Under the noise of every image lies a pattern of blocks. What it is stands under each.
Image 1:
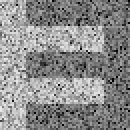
top and bottom mirror each other
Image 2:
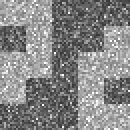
the same after a half turn
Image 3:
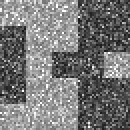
top and bottom mirror each other
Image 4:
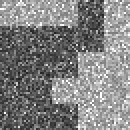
no symmetry
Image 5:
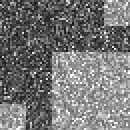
mirrored about the diagonal from the top left
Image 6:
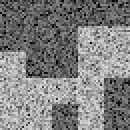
no symmetry
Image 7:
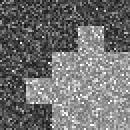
mirrored about the diagonal from the top left
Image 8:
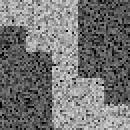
the same after a half turn
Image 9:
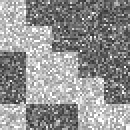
mirrored about the diagonal from the bottom left
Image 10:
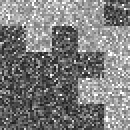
mirrored about the diagonal from the bottom left
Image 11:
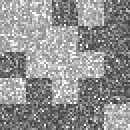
mirrored about the diagonal from the top left
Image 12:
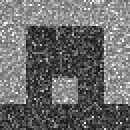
left and right mirror each other
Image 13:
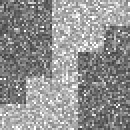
the same after a half turn
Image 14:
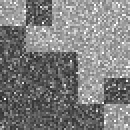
mirrored about the diagonal from the bottom left
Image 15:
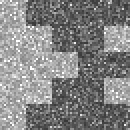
top and bottom mirror each other
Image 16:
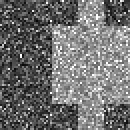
top and bottom mirror each other
